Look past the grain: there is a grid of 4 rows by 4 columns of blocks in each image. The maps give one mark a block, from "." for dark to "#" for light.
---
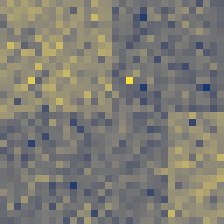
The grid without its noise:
##..
##..
...#
...#
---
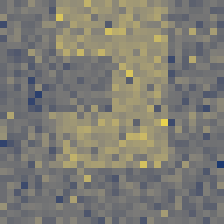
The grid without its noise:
.##.
..#.
.##.
....
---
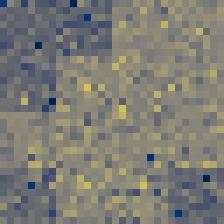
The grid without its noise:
..##
.###
####
.##.
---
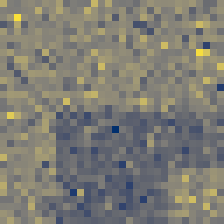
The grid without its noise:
####
####
#...
#..#
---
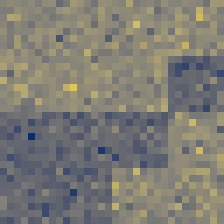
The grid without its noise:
####
###.
...#
..##
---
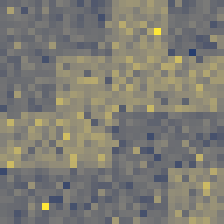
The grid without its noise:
..#.
.###
##..
...#
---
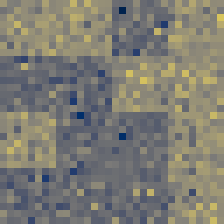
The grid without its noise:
##.#
..##
#..#
...#
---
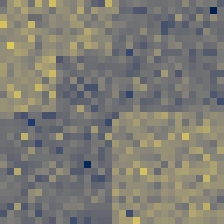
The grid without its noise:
##..
#...
..##
..##
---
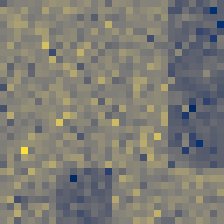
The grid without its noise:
###.
###.
###.
#.##
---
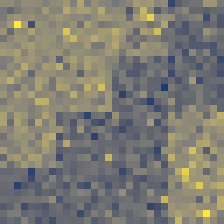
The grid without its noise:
###.
##..
#..#
...#
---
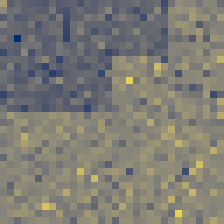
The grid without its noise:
...#
..##
####
####
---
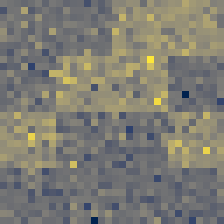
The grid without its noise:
..##
.##.
#..#
....
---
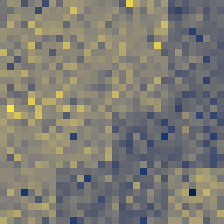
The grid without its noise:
###.
###.
##..
#..#
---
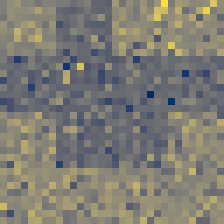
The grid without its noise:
#.##
....
#..#
####
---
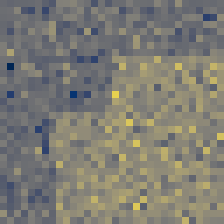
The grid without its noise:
....
..##
.###
.###
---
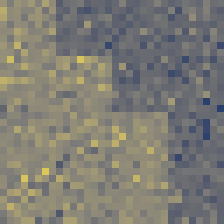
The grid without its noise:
#...
##..
###.
###.
